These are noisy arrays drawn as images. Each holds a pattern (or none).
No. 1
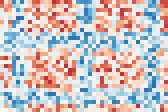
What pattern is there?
bands of rows crossing bands of columns
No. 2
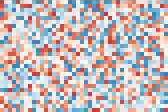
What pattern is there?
only noise
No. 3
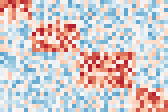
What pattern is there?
blocks along the diagonal
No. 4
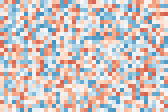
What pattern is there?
only noise
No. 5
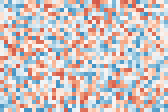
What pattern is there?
only noise
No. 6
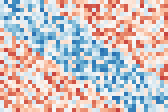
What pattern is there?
a diagonal band
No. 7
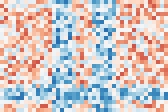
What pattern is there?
bands of rows crossing bands of columns
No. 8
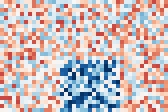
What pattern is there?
one block
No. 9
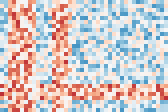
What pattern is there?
bands of rows crossing bands of columns
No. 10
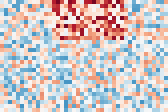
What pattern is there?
one block
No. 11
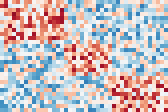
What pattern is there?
blocks along the diagonal
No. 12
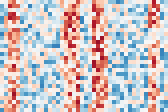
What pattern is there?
bands of columns
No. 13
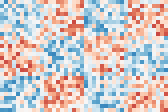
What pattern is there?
a checkerboard
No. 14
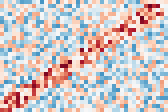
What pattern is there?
a diagonal band
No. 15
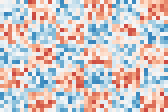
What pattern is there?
a checkerboard
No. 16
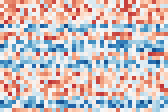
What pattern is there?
bands of rows
